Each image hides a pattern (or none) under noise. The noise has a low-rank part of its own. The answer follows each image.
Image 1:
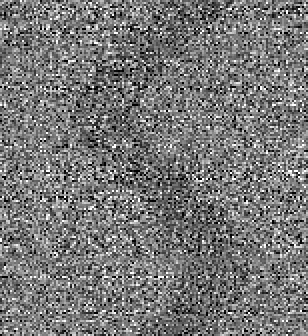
a wavy band
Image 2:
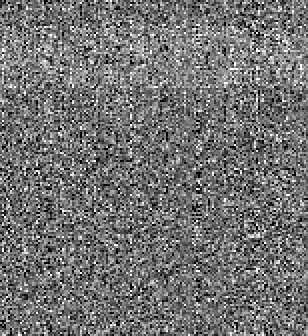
one horizontal stripe
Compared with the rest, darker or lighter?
lighter
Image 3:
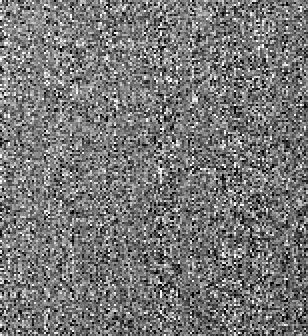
a smooth slope
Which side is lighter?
top left
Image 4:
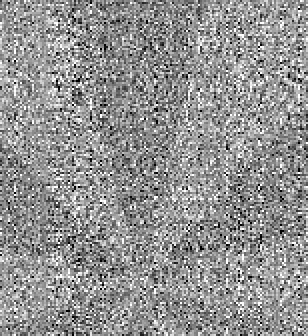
spokes from one point
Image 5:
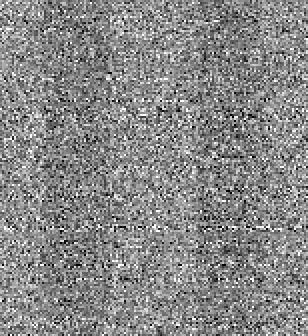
vertical stripes
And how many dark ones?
2
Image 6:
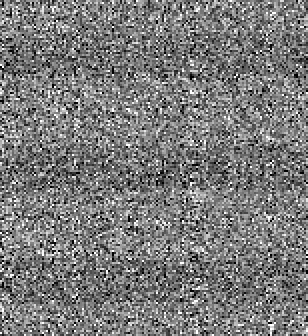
horizontal stripes
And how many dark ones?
3
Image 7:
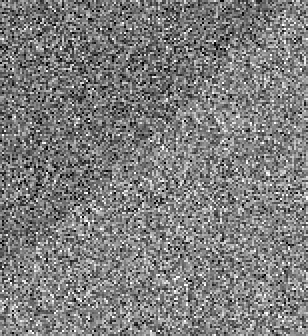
a sharp edge
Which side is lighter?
bottom right
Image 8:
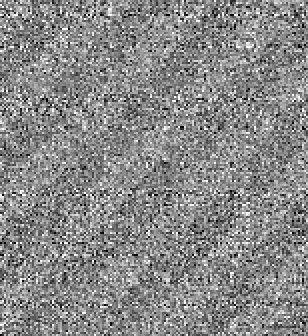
diagonal stripes
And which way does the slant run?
bottom left to top right
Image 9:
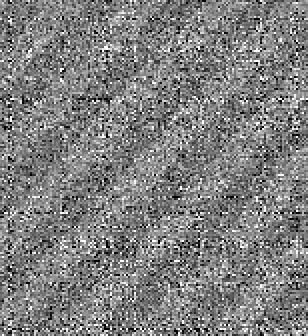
diagonal stripes
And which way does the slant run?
bottom left to top right
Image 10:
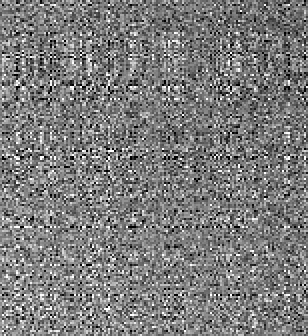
a smooth slope
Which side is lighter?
bottom left
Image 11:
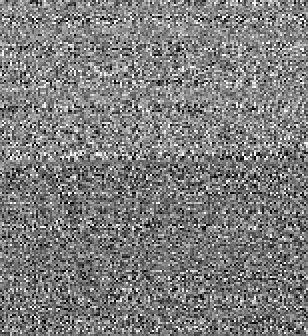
a sharp edge
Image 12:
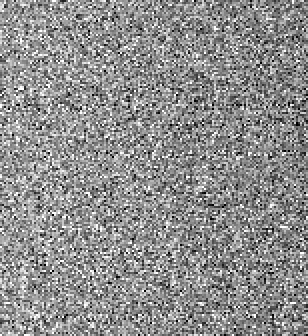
a smooth slope
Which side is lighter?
left
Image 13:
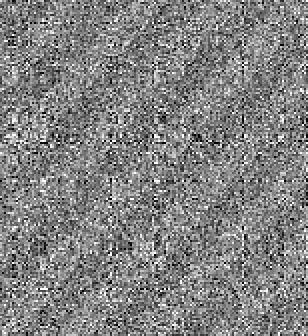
diagonal stripes
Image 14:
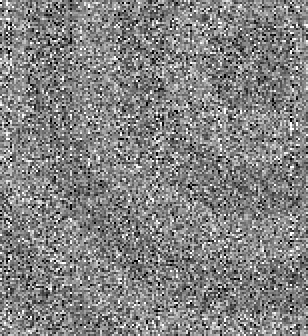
rings round one point
